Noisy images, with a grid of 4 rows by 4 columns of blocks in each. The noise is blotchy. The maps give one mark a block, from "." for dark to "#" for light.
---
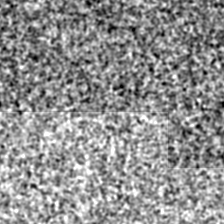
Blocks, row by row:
. . . .
. . . .
# # # .
# # # #
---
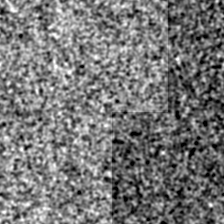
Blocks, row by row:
# # # .
# # # .
# # . .
# # . .
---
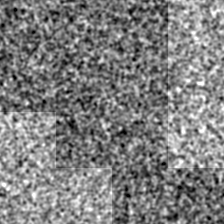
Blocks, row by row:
. . . #
. . . #
# . . #
# # . .
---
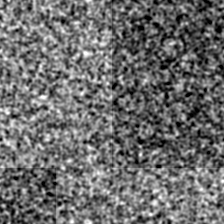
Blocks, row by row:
# # . .
# # . .
# # . .
. # # #
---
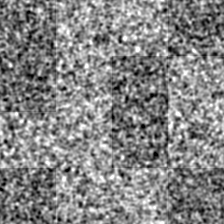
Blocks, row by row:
. # # .
. # . #
# # . #
. # # .
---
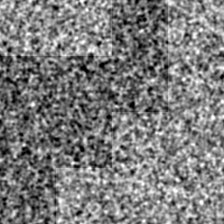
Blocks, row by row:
# # . #
. . . #
. . # #
. # # #
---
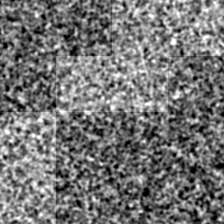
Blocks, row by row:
. . # #
. # # .
# . . .
# . . .
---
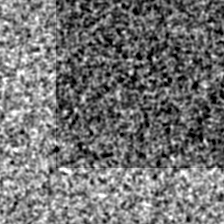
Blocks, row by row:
# . . .
# . . .
# . . .
# # # #
